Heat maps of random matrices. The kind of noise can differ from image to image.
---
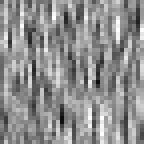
streaked along the columns
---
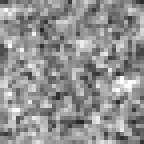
blotchy
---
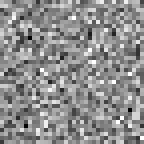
low rank plus noise
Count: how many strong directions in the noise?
five to eight
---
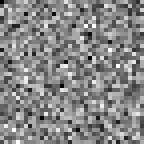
independent entries
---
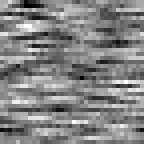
streaked along the rows
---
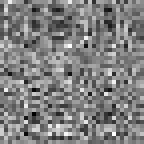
low rank plus noise
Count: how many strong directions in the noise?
two
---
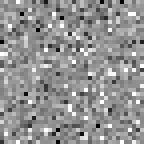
heavy tails
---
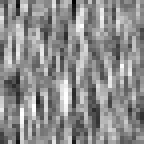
streaked along the columns
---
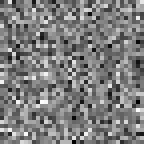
low rank plus noise
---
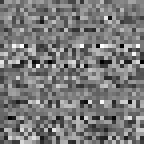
rows of uneven size
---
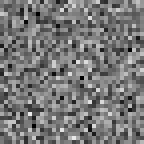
independent entries
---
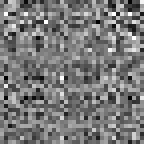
low rank plus noise
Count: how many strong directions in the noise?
two
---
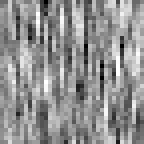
streaked along the columns
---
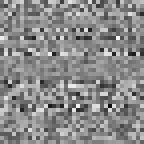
rows of uneven size
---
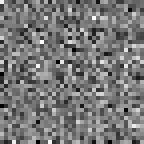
low rank plus noise
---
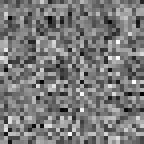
low rank plus noise
